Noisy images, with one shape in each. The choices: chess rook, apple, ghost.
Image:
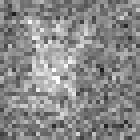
light chess rook
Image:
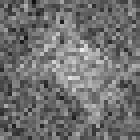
light chess rook
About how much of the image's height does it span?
nearly all
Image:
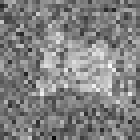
light chess rook
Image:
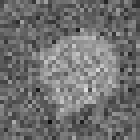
light ghost
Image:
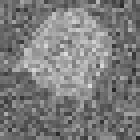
light ghost
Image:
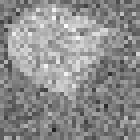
light ghost
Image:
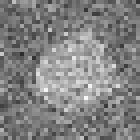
light ghost
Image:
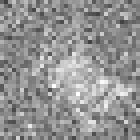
light chess rook
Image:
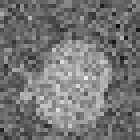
light apple
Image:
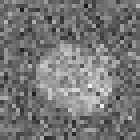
light apple
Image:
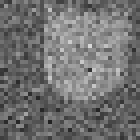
light ghost
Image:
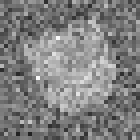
light ghost
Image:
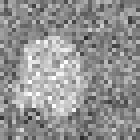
light apple
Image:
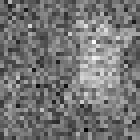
light chess rook
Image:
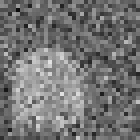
light ghost
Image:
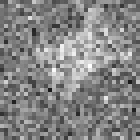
light chess rook
